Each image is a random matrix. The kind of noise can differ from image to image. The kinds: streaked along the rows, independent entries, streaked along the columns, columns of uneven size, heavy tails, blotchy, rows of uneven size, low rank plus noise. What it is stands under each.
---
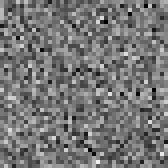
independent entries
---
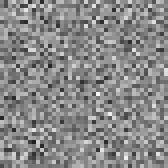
low rank plus noise
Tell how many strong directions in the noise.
one
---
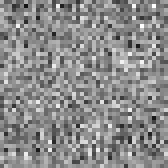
low rank plus noise
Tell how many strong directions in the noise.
two
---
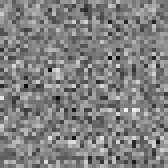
low rank plus noise
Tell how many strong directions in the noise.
three or four
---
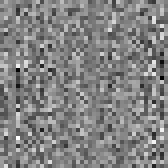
columns of uneven size
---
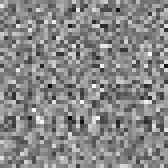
low rank plus noise
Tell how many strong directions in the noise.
one
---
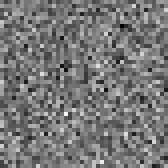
independent entries
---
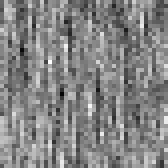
streaked along the columns
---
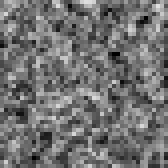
blotchy
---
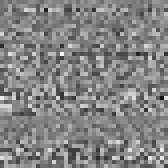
rows of uneven size
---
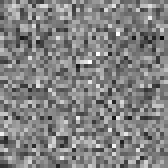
low rank plus noise
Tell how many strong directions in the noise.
three or four
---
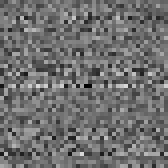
rows of uneven size
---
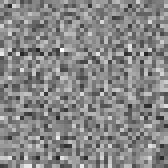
low rank plus noise
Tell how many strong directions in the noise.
three or four
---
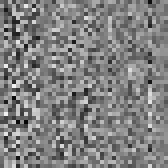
columns of uneven size
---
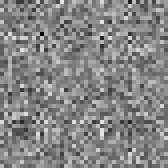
low rank plus noise
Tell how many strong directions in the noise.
one
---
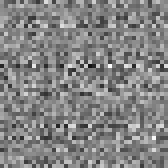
rows of uneven size
